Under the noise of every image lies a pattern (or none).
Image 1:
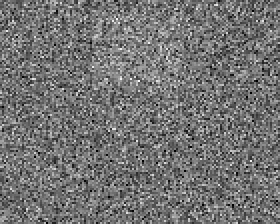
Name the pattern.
one block
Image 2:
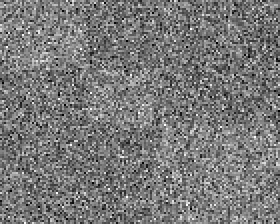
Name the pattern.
blocks along the diagonal
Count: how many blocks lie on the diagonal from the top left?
3
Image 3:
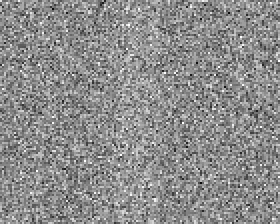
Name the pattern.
one band of columns
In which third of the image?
middle
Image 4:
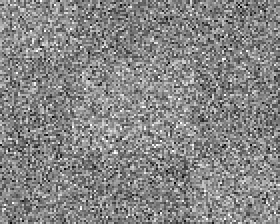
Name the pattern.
blocks along the diagonal
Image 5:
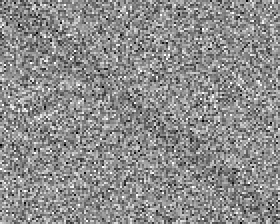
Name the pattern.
a diagonal band
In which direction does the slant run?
top left to bottom right
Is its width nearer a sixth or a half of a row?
a sixth
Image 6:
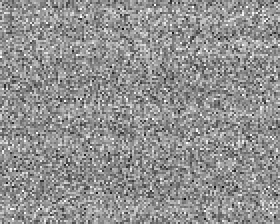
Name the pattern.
bands of rows
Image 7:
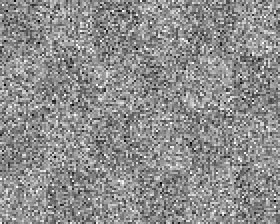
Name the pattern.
a checkerboard
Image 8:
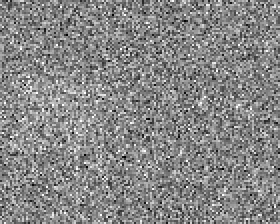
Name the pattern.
one block
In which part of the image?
middle left
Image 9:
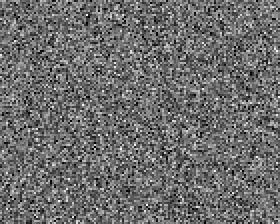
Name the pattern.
only noise
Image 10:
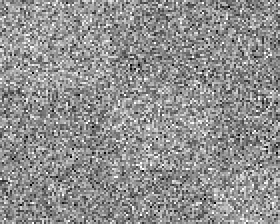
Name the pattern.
blocks along the diagonal
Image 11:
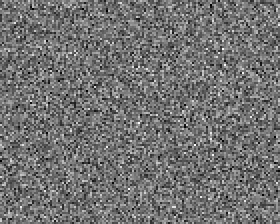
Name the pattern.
only noise
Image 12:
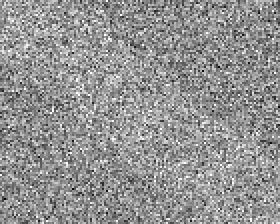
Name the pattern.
a diagonal band
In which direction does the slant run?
top left to bottom right
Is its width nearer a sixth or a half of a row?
a half
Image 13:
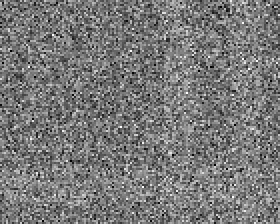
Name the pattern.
bands of rows crossing bands of columns
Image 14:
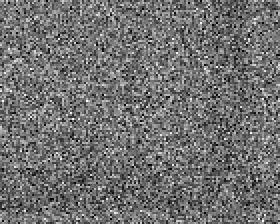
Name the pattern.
bands of rows crossing bands of columns
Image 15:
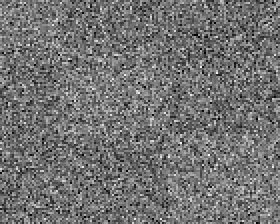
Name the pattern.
blocks along the diagonal
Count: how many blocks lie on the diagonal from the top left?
3
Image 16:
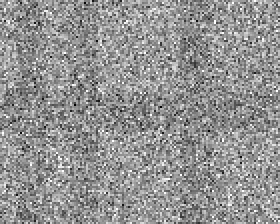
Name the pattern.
bands of rows crossing bands of columns
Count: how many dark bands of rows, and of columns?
1 and 3
